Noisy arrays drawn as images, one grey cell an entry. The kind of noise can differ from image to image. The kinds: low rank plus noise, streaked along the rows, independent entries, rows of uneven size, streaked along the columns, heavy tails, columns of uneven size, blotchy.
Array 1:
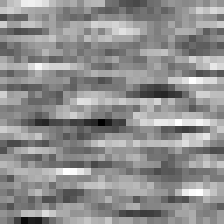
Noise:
streaked along the rows
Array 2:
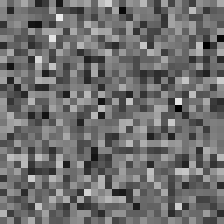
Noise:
independent entries
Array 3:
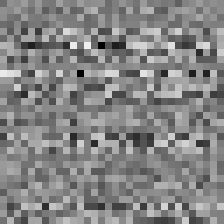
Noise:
rows of uneven size
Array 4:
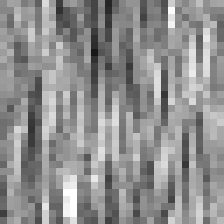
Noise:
streaked along the columns
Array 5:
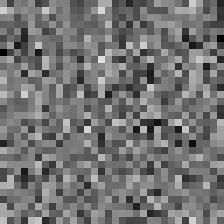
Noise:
low rank plus noise
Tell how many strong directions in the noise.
five to eight
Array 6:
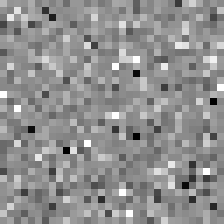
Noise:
heavy tails
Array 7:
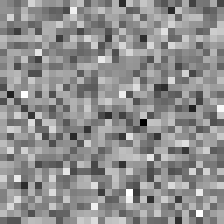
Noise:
independent entries
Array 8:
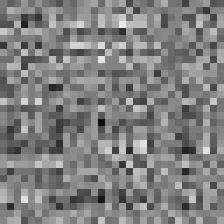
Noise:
low rank plus noise
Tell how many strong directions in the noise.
two
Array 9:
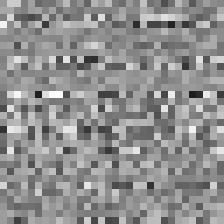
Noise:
rows of uneven size
